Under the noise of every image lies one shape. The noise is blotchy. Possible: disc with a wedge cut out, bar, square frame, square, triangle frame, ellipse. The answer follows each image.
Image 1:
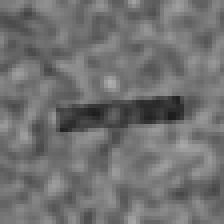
bar
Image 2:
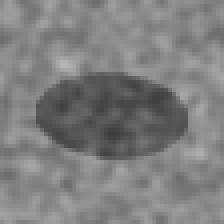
ellipse
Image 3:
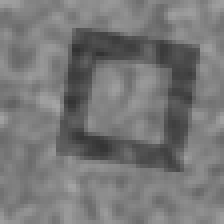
square frame
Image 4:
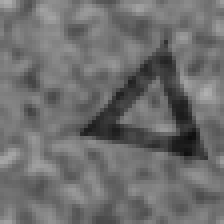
triangle frame
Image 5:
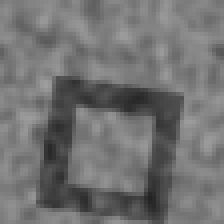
square frame
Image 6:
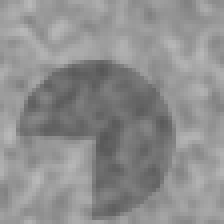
disc with a wedge cut out
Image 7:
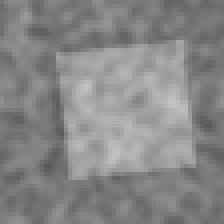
square
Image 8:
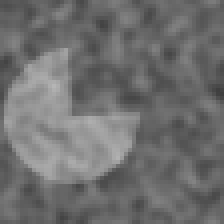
disc with a wedge cut out
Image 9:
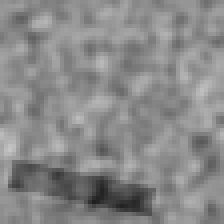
bar
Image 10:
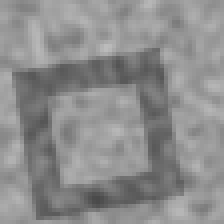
square frame
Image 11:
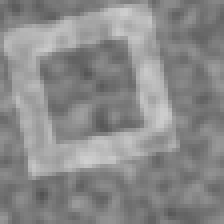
square frame
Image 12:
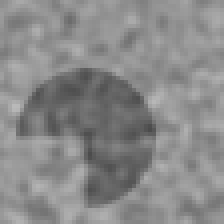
disc with a wedge cut out
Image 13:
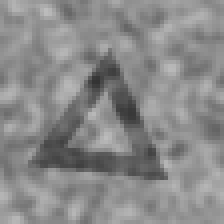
triangle frame
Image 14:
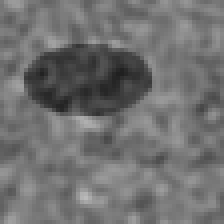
ellipse
